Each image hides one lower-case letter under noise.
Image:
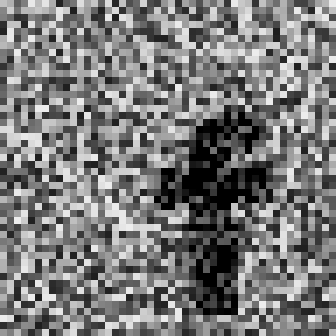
f
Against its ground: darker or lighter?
darker
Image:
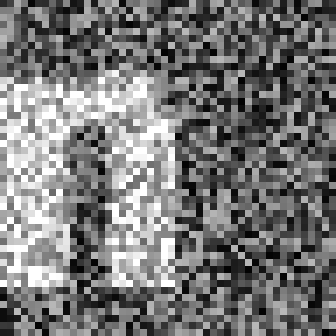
n
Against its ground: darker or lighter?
lighter
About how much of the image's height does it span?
two thirds
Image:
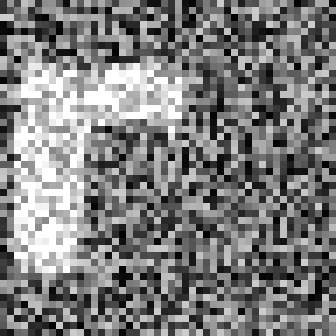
r
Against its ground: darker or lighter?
lighter
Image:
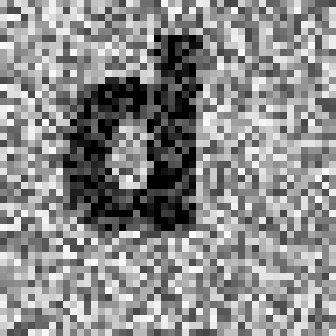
d
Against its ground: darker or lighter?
darker
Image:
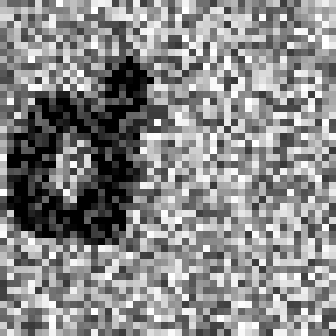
d
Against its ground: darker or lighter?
darker
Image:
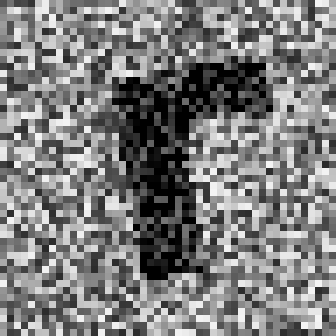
r
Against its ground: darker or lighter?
darker
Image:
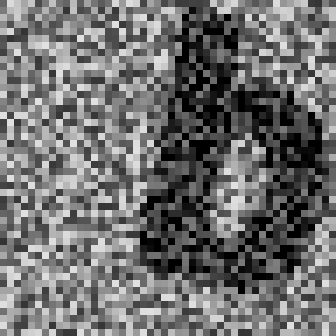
b
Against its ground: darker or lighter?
darker
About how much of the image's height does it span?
nearly all
